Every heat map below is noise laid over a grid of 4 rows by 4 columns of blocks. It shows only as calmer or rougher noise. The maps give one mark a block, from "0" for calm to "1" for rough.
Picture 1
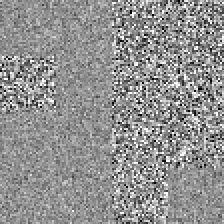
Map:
0011
1011
0011
0010
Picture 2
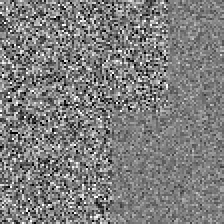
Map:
1110
1110
1100
1100
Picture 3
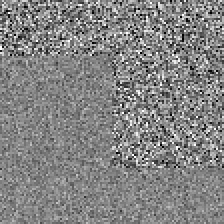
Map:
1111
0011
0011
0000
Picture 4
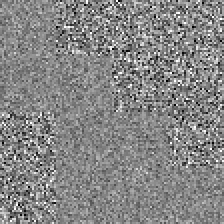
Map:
0111
0011
1001
1000
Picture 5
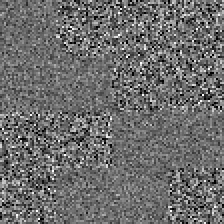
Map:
0111
0011
1100
1001
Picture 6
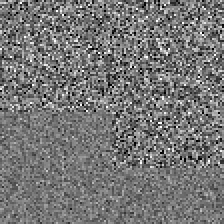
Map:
1111
1111
0011
0000
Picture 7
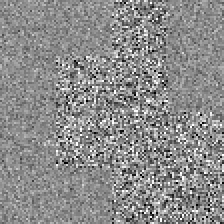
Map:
0010
0110
0111
0011
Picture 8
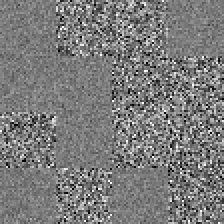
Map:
0110
0011
1011
0101
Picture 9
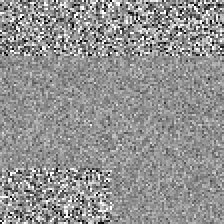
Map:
1111
0000
0000
1100
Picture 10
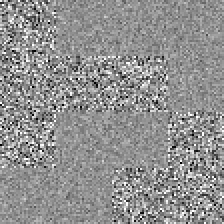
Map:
1000
1110
1001
0011
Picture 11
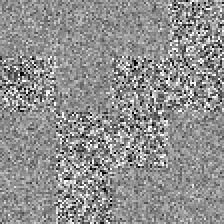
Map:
0001
1011
0110
0100
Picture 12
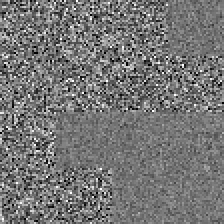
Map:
1110
1111
1000
1100
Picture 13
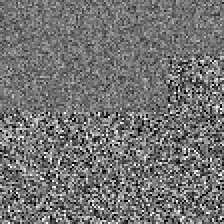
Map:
0000
0001
1111
1111
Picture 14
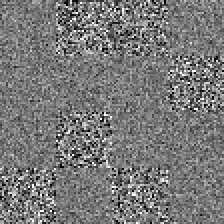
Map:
0110
0001
0100
1010
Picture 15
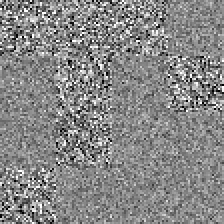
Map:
1110
0101
0100
1000
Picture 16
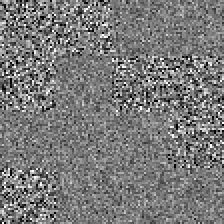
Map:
1100
1011
0001
1000
